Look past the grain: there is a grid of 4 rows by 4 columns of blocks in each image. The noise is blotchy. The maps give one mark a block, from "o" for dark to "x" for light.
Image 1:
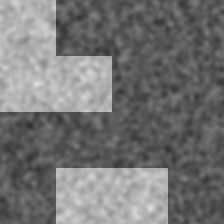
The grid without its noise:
xooo
xxoo
oooo
oxxo
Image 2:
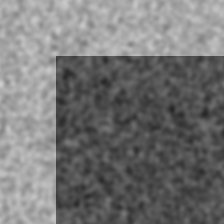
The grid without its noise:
xxxx
xooo
xooo
xooo
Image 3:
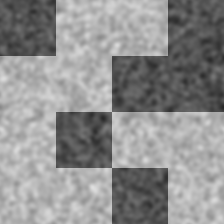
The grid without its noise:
oxxo
xxoo
xoxx
xxox
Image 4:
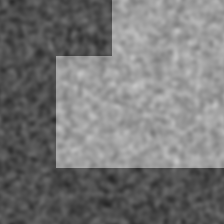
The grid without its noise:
ooxx
oxxx
oxxx
oooo
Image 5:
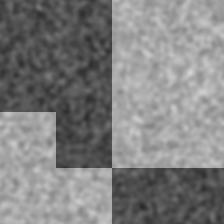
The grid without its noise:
ooxx
ooxx
xoxx
xxoo
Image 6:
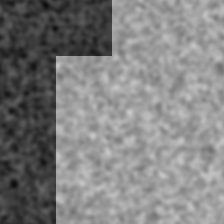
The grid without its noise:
ooxx
oxxx
oxxx
oxxx
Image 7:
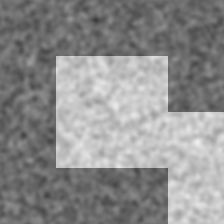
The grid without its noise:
oooo
oxxo
oxxx
ooox
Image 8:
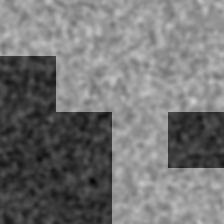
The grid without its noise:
xxxx
oxxx
ooxo
ooxx
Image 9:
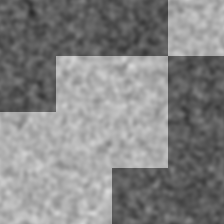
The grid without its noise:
ooox
oxxo
xxxo
xxoo
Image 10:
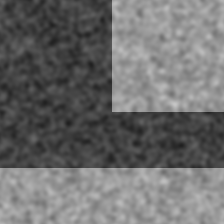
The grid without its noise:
ooxx
ooxx
oooo
xxxx
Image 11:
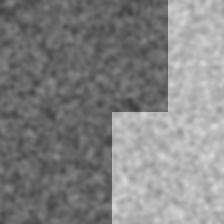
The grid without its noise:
ooox
ooox
ooxx
ooxx
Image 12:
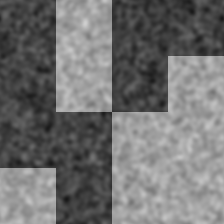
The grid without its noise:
oxoo
oxox
ooxx
xoxx
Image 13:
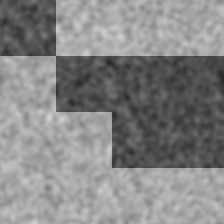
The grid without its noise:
oxxx
xooo
xxoo
xxxx
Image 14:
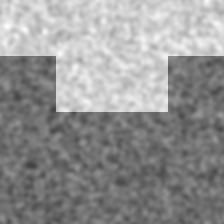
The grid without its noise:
xxxx
oxxo
oooo
oooo
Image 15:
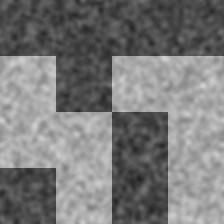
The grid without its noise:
oooo
xoxx
xxox
oxox
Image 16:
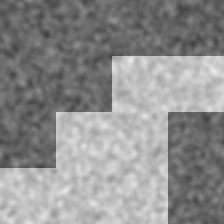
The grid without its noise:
oooo
ooxx
oxxo
xxxo
